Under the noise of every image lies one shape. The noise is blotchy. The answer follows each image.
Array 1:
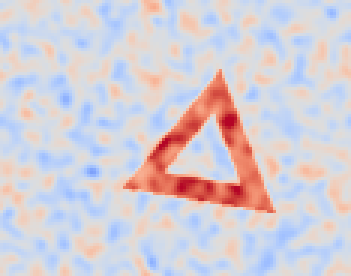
triangle frame
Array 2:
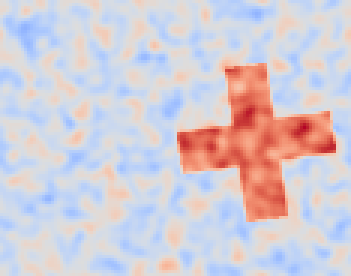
cross
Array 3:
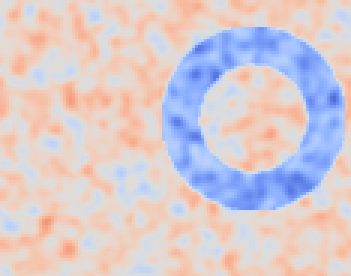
ring
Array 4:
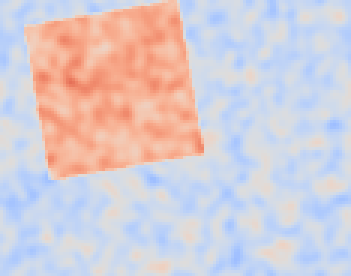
square
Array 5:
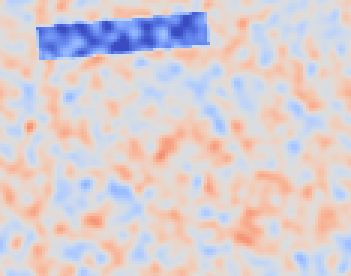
bar
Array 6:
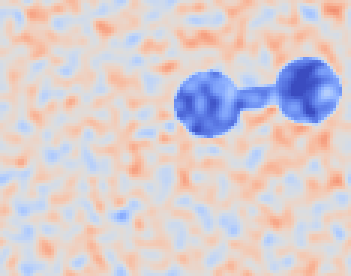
dumbbell
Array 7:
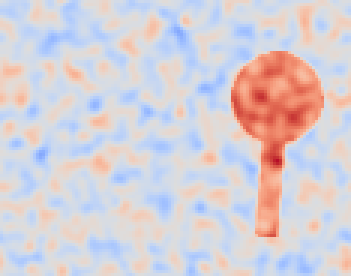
lollipop
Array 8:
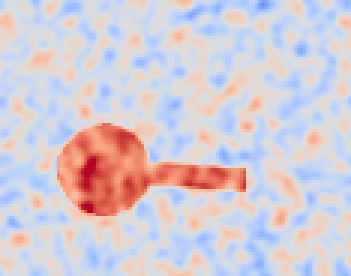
lollipop
